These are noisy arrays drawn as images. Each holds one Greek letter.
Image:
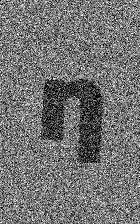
eta
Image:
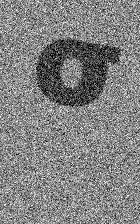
sigma
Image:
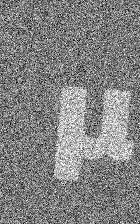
mu
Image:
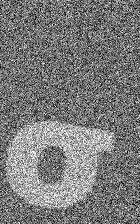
sigma
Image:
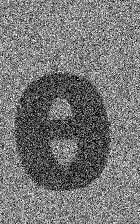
theta
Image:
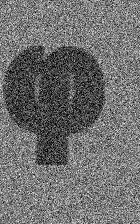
phi
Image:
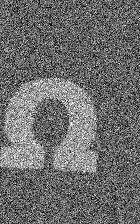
omega
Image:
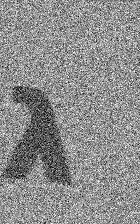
lambda
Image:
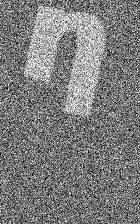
eta
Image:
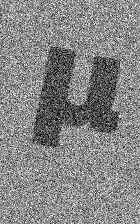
mu
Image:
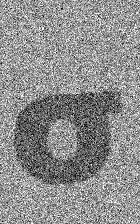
sigma
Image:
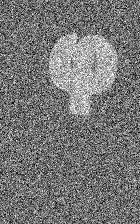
phi
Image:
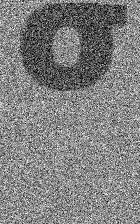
sigma
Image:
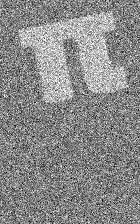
pi
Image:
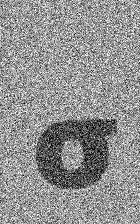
sigma
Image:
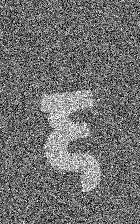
xi
